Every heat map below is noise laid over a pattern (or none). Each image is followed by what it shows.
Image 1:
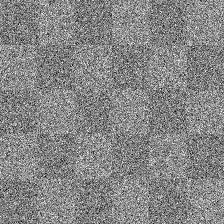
a checkerboard
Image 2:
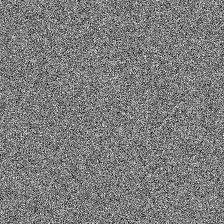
only noise
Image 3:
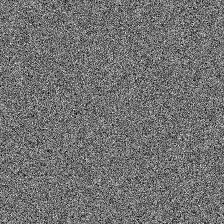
only noise
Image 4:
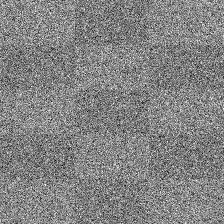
a checkerboard
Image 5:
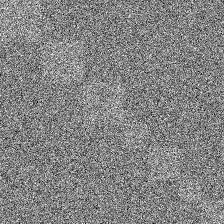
blocks along the diagonal
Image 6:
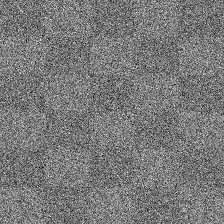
a checkerboard
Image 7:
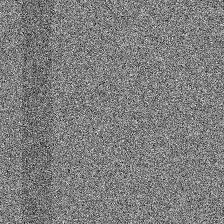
one band of columns
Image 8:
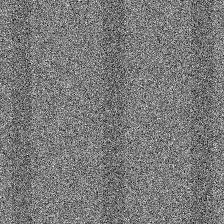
bands of columns
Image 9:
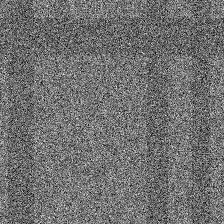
bands of rows crossing bands of columns
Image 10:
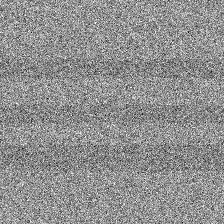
bands of rows
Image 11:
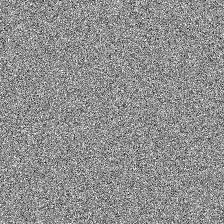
only noise
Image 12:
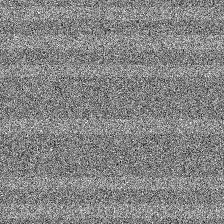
bands of rows
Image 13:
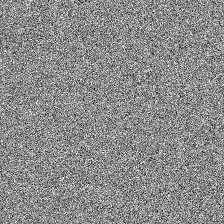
only noise
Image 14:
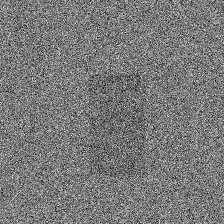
one block
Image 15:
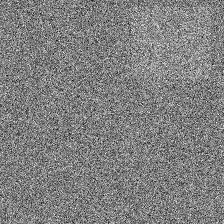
one block
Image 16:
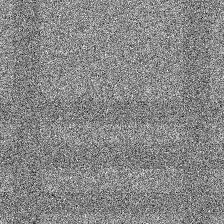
bands of rows crossing bands of columns
